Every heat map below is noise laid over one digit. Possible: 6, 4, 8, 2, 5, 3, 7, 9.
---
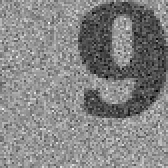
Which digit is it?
9
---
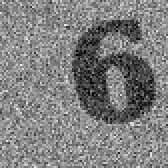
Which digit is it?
6
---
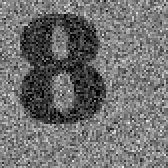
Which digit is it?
8
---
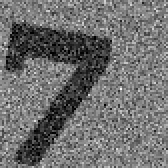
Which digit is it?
7
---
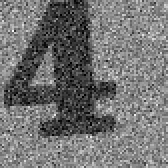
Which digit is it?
4
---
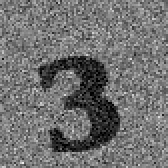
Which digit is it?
3
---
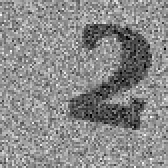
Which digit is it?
2
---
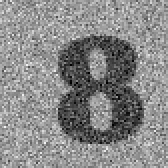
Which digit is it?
8
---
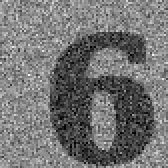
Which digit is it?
6
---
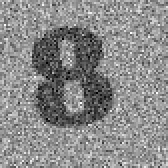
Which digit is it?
8
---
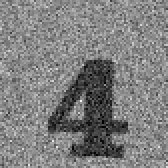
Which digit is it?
4
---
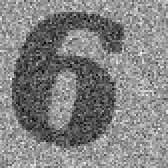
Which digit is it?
6
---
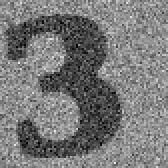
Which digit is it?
3
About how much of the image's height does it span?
nearly all
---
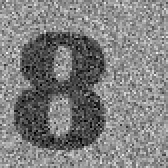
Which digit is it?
8
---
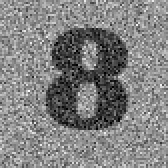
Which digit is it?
8
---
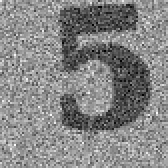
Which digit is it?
5
